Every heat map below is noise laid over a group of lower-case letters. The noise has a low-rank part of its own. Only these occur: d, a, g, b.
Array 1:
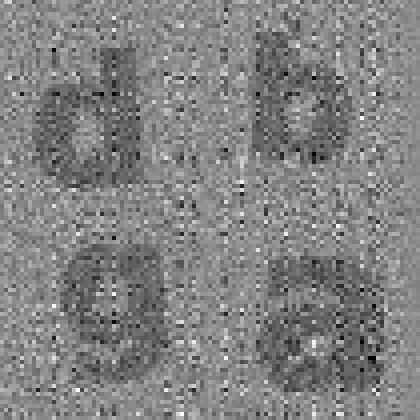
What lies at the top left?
d
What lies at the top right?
b
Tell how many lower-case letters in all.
4
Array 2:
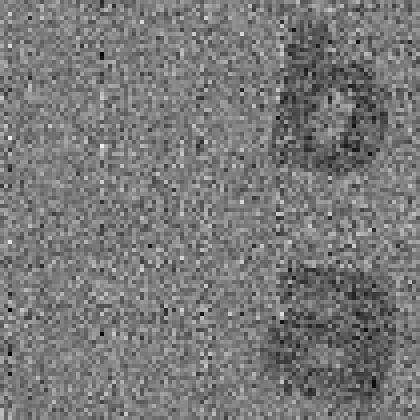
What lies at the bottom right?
a
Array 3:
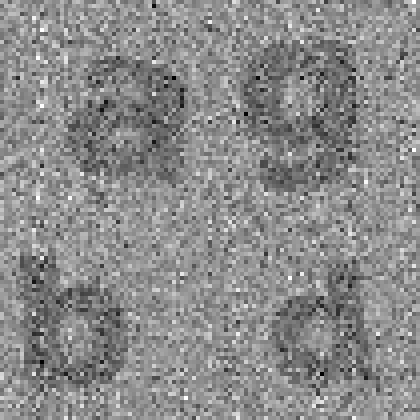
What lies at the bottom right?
d
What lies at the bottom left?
b
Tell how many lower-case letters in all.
4
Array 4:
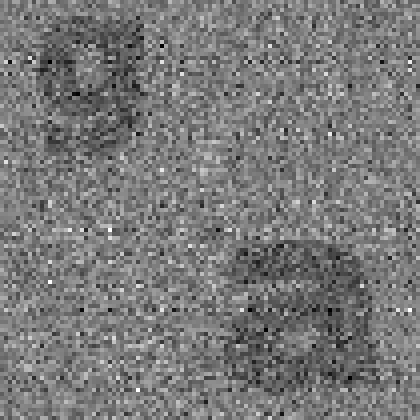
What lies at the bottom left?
nothing
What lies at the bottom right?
a
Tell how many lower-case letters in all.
2
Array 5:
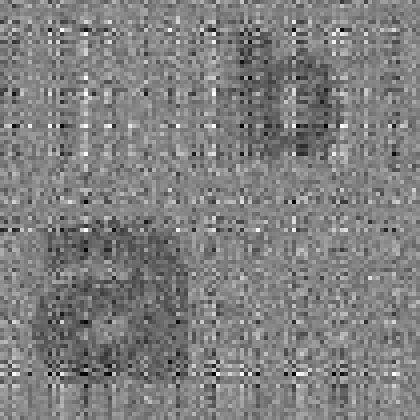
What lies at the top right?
b
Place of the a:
bottom left
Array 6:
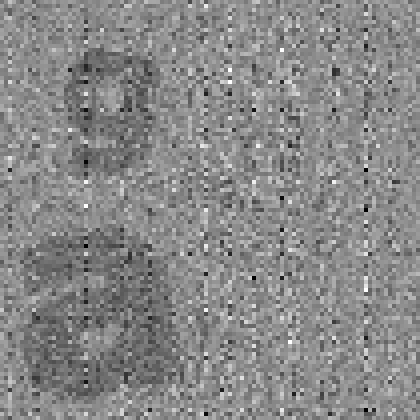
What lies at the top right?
nothing
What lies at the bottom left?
a
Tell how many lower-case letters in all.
2
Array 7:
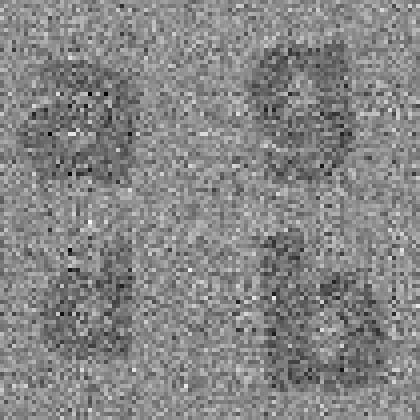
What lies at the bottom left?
d
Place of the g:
top right
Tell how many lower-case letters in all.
4
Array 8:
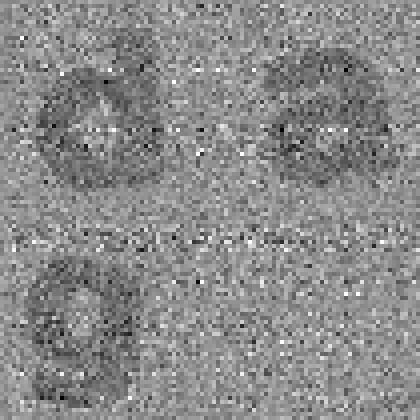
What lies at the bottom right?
nothing
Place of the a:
top right
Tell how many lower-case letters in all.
3
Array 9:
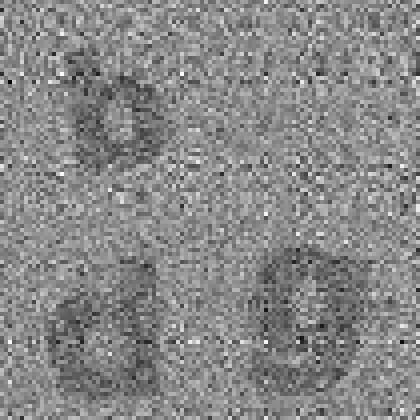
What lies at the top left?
b
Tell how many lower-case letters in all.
3
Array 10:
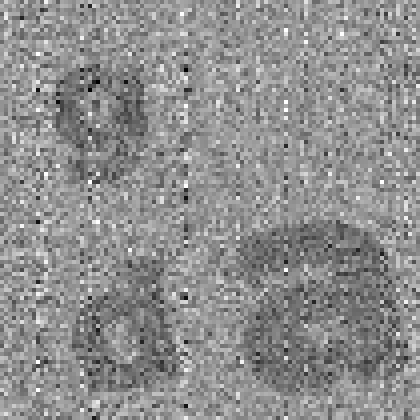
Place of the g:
top left
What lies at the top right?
nothing
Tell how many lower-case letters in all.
3
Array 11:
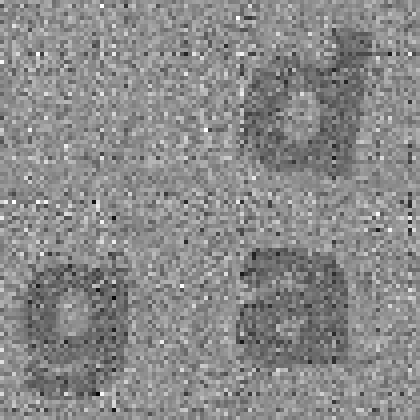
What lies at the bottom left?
g
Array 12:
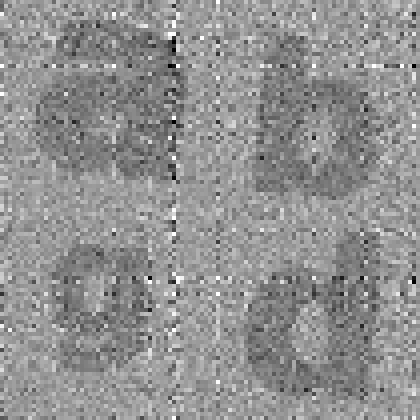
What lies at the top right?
b
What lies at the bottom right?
d
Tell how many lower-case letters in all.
4
